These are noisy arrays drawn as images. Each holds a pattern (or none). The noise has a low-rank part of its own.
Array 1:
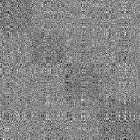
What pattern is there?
blocks along the diagonal
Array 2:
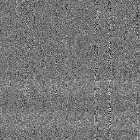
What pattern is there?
bands of rows
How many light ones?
2
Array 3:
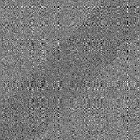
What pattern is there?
a diagonal band
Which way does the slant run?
bottom left to top right
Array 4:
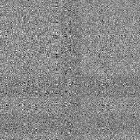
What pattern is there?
bands of rows crossing bands of columns
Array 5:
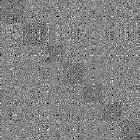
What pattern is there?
blocks along the diagonal
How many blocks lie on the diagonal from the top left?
7
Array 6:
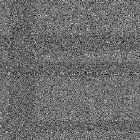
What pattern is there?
bands of rows crossing bands of columns
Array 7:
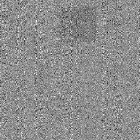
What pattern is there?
one block
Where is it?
top middle
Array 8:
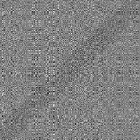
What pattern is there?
a diagonal band
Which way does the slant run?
bottom left to top right
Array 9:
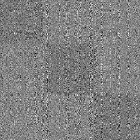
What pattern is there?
blocks along the diagonal
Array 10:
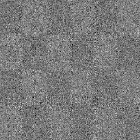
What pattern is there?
a checkerboard
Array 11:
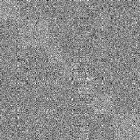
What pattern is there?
blocks along the diagonal
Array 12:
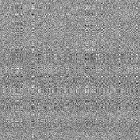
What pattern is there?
bands of rows
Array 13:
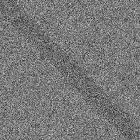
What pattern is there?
a diagonal band
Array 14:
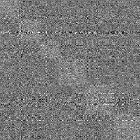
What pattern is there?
blocks along the diagonal
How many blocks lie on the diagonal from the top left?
6
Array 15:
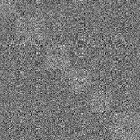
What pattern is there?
blocks along the diagonal
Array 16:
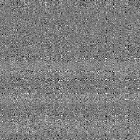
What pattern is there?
bands of rows
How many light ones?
3
